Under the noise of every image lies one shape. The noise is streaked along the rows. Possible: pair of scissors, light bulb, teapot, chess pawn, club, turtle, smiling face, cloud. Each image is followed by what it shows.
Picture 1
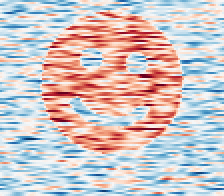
smiling face
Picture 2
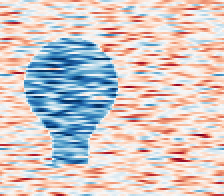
light bulb
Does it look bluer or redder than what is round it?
bluer
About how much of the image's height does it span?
two thirds
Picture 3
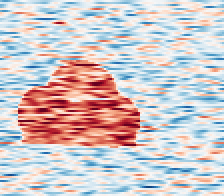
cloud
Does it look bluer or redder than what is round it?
redder
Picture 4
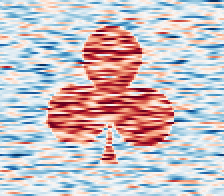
club
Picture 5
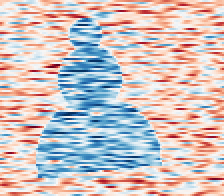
chess pawn
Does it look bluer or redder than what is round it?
bluer
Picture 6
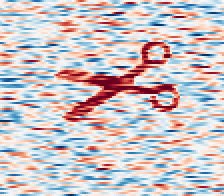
pair of scissors
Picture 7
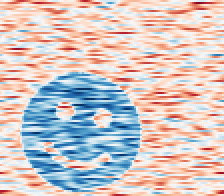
smiling face
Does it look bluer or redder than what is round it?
bluer
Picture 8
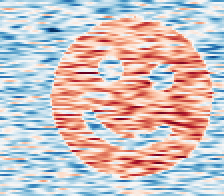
smiling face
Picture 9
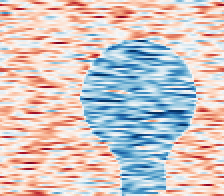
light bulb
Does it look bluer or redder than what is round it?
bluer
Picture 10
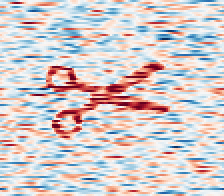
pair of scissors
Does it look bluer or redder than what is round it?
redder
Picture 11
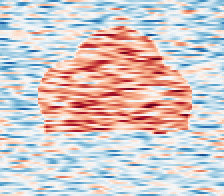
cloud
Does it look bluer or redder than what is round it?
redder
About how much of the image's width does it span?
two thirds
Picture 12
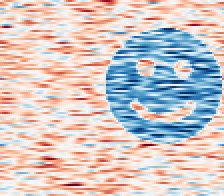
smiling face
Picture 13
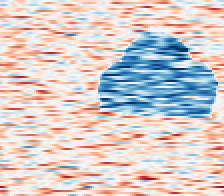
cloud
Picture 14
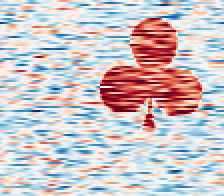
club
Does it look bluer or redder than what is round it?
redder
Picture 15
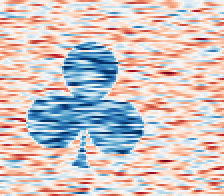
club
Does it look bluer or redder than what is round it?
bluer
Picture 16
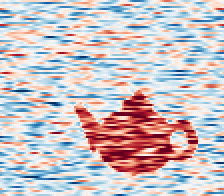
teapot
